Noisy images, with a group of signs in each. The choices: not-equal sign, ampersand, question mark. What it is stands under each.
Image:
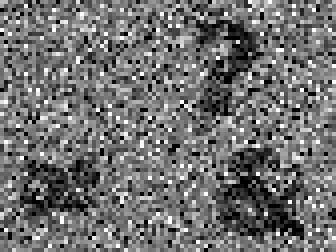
top right: question mark; bottom left: not-equal sign; bottom right: ampersand
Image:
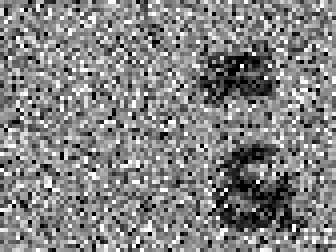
top right: not-equal sign; bottom right: ampersand
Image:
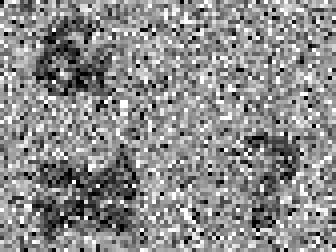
top left: ampersand; bottom left: not-equal sign; bottom right: question mark
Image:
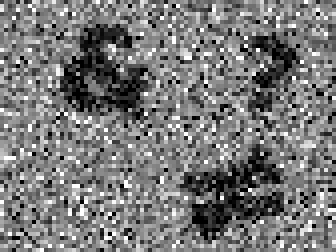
top left: ampersand; top right: question mark; bottom right: not-equal sign
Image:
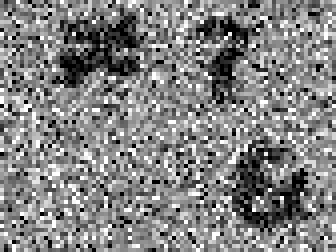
top left: not-equal sign; top right: question mark; bottom right: ampersand
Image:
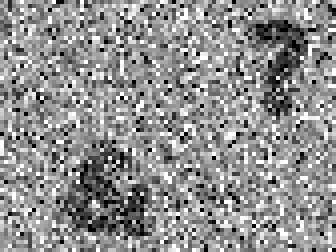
top right: question mark; bottom left: ampersand
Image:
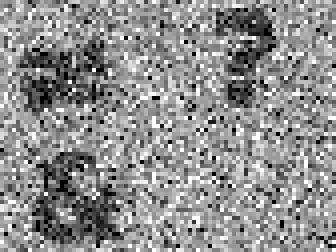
top left: not-equal sign; top right: question mark; bottom left: ampersand
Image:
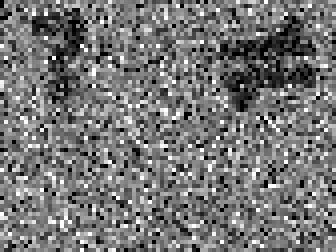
top left: question mark; top right: not-equal sign
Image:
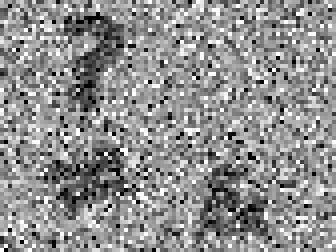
top left: question mark; bottom left: not-equal sign; bottom right: ampersand
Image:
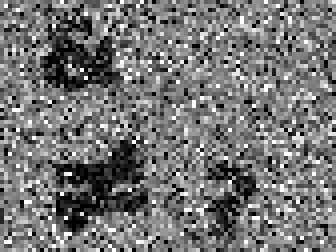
top left: ampersand; bottom left: not-equal sign; bottom right: question mark
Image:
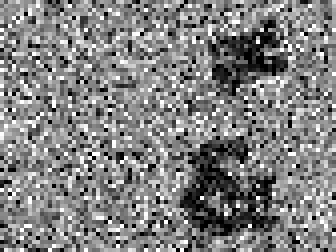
top right: not-equal sign; bottom right: ampersand
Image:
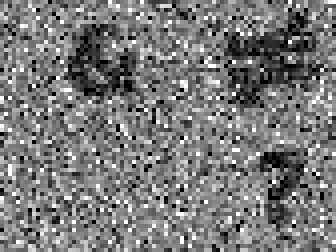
top left: ampersand; top right: not-equal sign; bottom right: question mark
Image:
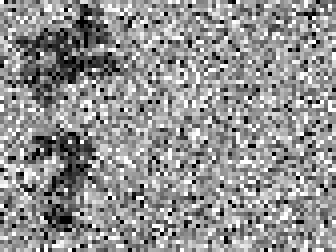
top left: not-equal sign; bottom left: question mark
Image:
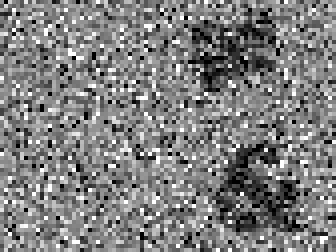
top right: not-equal sign; bottom right: ampersand
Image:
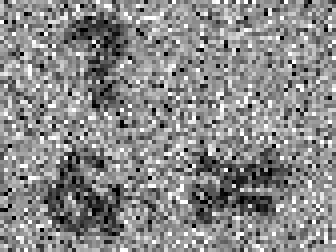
top left: question mark; bottom left: ampersand; bottom right: not-equal sign
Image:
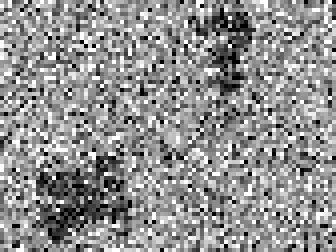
top right: question mark; bottom left: not-equal sign
